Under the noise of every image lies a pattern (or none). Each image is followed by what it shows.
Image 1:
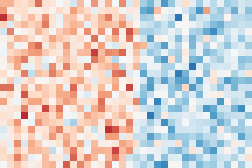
a sharp edge
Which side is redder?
left
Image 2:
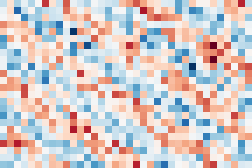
diagonal stripes
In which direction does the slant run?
top left to bottom right
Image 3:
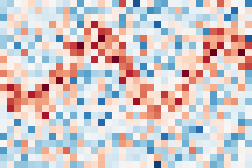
a wavy band
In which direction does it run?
left to right
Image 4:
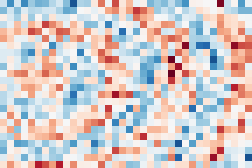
rings round one point
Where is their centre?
middle left
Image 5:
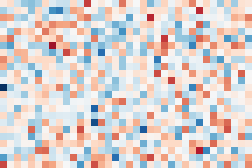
only noise
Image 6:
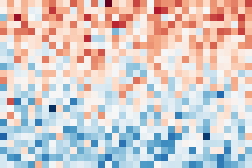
a smooth slope
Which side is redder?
top
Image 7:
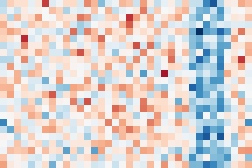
one vertical stripe
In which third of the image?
right
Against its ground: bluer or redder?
bluer
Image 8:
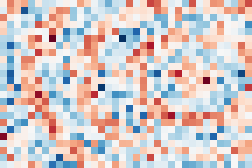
rings round one point
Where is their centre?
middle right
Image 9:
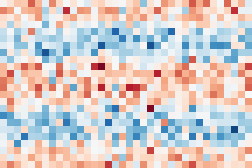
horizontal stripes
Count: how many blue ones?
2
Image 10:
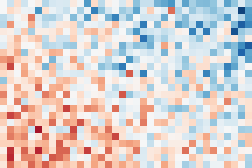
a smooth slope
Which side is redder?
bottom left
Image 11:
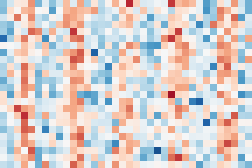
vertical stripes
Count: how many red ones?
5
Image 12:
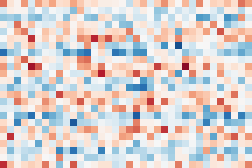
horizontal stripes
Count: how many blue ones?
5
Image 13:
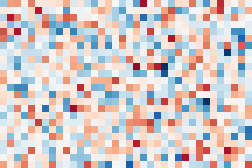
only noise
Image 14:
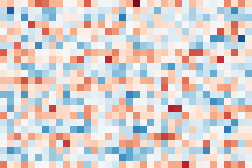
horizontal stripes
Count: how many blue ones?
6
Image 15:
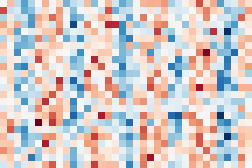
vertical stripes
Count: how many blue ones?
5
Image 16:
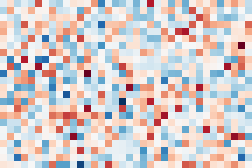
only noise
